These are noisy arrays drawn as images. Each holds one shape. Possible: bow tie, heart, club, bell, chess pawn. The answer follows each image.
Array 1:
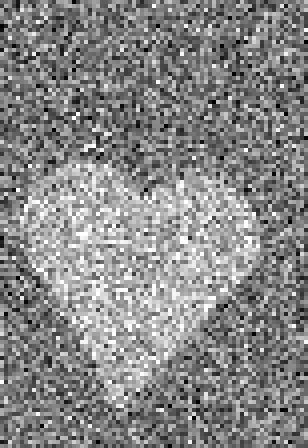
heart
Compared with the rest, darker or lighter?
lighter
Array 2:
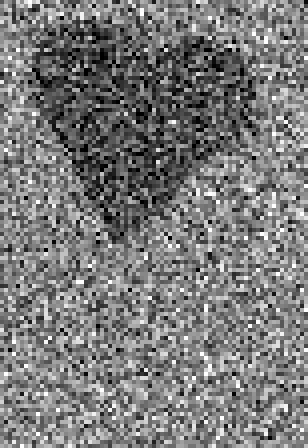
heart
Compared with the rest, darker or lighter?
darker
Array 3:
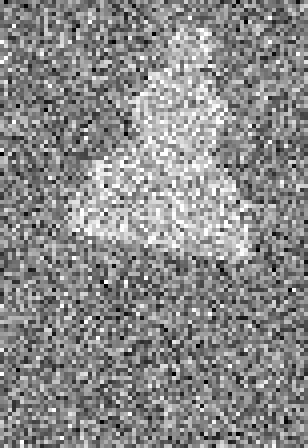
chess pawn
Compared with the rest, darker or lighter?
lighter
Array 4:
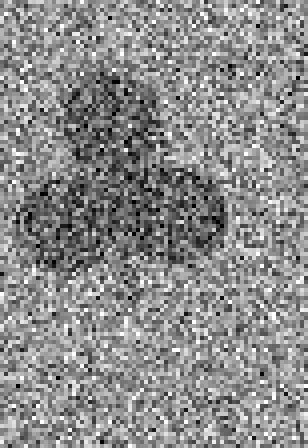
club
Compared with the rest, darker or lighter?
darker
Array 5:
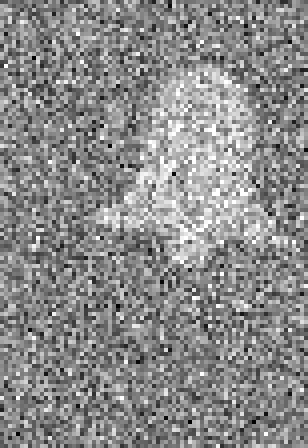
bell
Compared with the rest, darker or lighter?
lighter
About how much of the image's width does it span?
two thirds
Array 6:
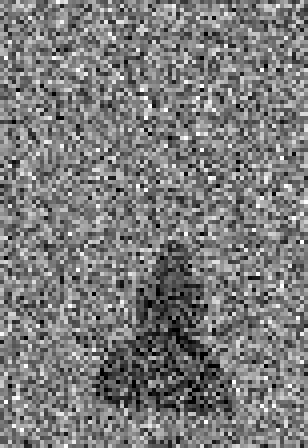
chess pawn
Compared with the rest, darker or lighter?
darker
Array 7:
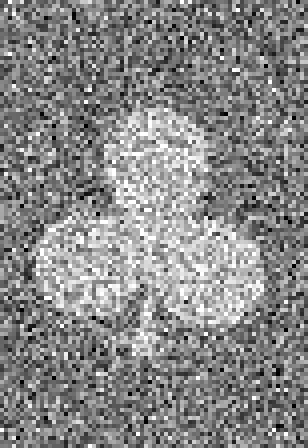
club
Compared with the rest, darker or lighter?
lighter
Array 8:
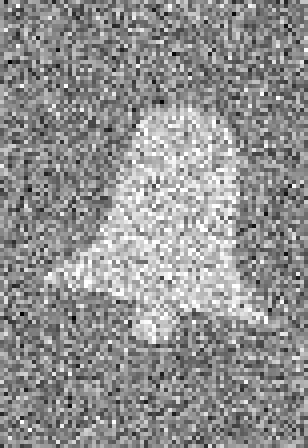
bell
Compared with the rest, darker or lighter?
lighter
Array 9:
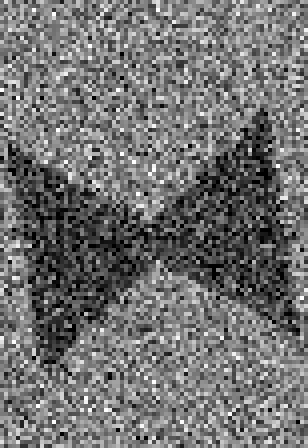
bow tie
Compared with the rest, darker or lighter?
darker
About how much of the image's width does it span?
nearly all
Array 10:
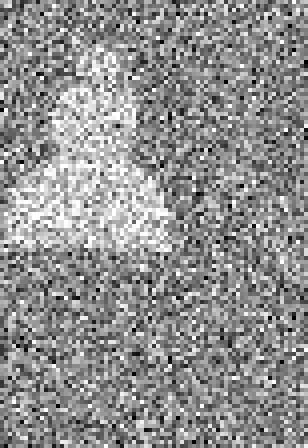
chess pawn
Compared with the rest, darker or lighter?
lighter
